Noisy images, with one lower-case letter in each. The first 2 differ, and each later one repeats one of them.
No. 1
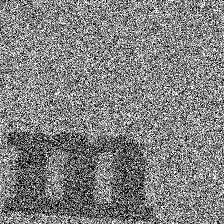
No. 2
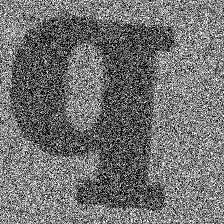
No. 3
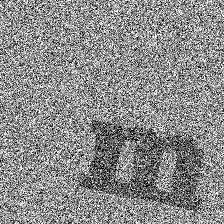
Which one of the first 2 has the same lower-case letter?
1
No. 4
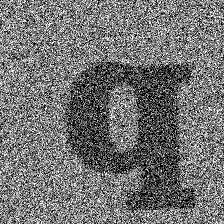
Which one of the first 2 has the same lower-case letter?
2
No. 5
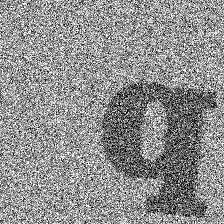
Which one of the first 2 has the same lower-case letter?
2
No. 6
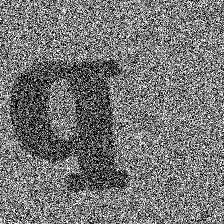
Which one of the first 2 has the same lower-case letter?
2
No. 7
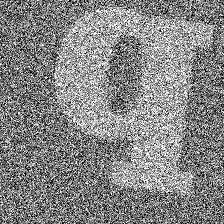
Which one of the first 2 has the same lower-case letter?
2
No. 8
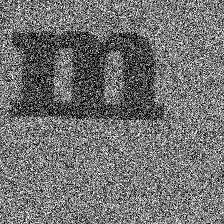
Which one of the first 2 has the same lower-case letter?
1
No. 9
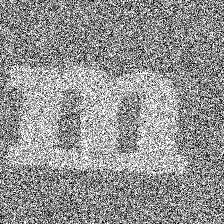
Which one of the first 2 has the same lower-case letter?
1
